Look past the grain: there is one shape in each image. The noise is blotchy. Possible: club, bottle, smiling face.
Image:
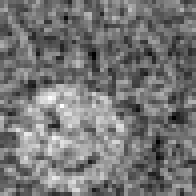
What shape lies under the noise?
smiling face
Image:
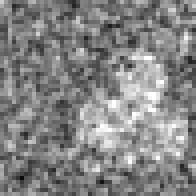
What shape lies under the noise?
club
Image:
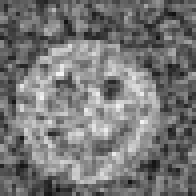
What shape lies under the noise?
smiling face
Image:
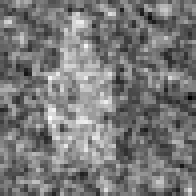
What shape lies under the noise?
bottle
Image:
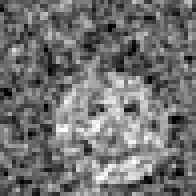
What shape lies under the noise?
smiling face
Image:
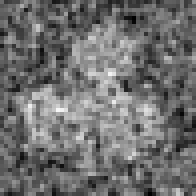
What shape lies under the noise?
club
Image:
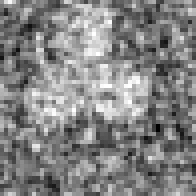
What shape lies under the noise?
club
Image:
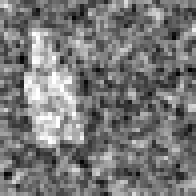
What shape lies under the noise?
bottle
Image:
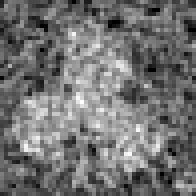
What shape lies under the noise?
club
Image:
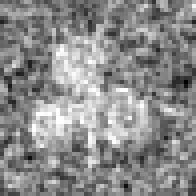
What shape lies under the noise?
club
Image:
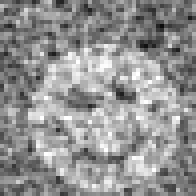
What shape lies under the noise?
smiling face
